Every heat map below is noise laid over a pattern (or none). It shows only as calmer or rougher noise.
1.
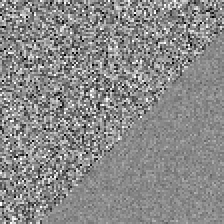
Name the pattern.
a sharp edge
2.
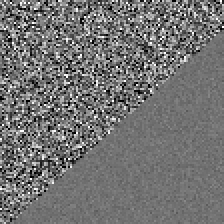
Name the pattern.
a sharp edge
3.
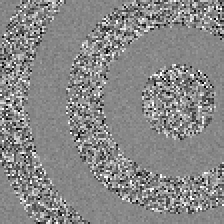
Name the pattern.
rings round one point
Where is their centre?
middle right
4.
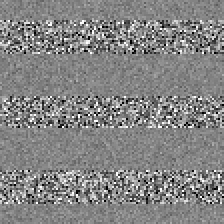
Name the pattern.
horizontal stripes
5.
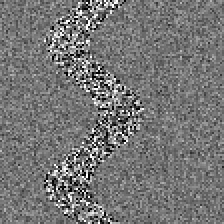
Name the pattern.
a wavy band
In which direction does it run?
top to bottom
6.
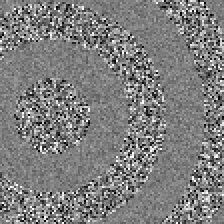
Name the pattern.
rings round one point
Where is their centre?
middle left
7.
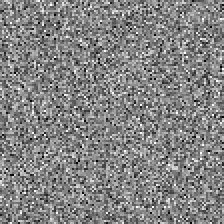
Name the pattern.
only noise
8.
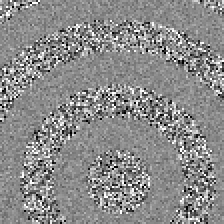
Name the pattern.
rings round one point
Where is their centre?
bottom middle
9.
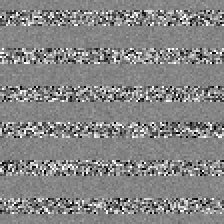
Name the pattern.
horizontal stripes
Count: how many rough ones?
6
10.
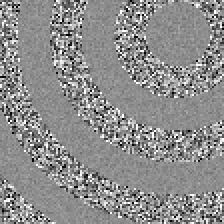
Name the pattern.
rings round one point
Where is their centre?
top right
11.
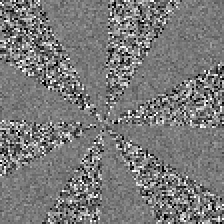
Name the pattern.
spokes from one point
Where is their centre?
centre
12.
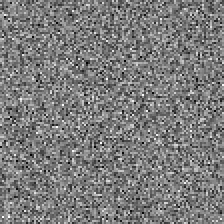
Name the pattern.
only noise
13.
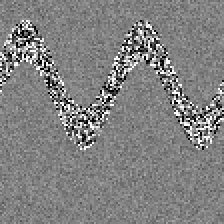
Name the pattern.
a wavy band
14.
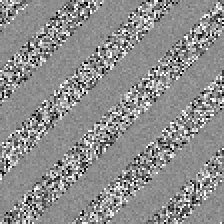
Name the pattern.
diagonal stripes
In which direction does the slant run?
bottom left to top right
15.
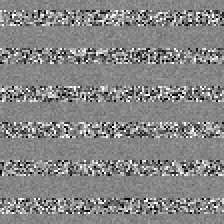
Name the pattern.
horizontal stripes
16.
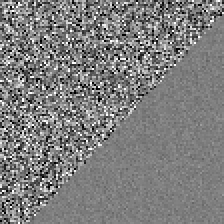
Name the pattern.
a sharp edge
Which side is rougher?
top left
